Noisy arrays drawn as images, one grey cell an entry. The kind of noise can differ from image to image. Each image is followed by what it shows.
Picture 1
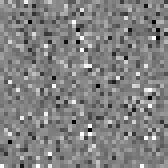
heavy tails
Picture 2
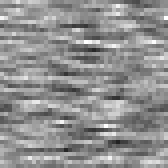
streaked along the rows
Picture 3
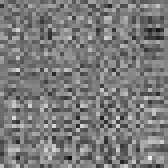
low rank plus noise
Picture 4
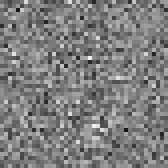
low rank plus noise
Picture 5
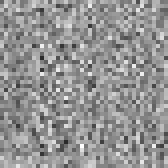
low rank plus noise
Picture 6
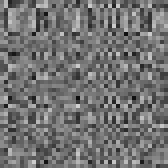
low rank plus noise
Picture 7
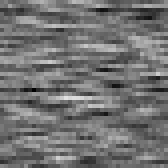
streaked along the rows
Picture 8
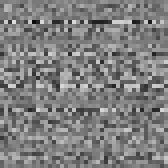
rows of uneven size
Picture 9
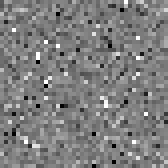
heavy tails
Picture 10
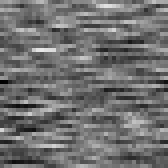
streaked along the rows
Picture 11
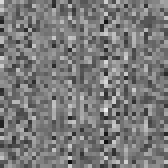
columns of uneven size
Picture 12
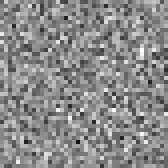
independent entries
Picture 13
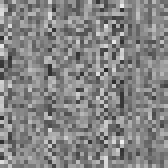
columns of uneven size
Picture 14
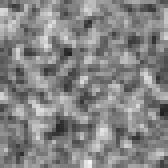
blotchy
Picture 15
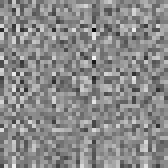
low rank plus noise
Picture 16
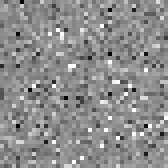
heavy tails
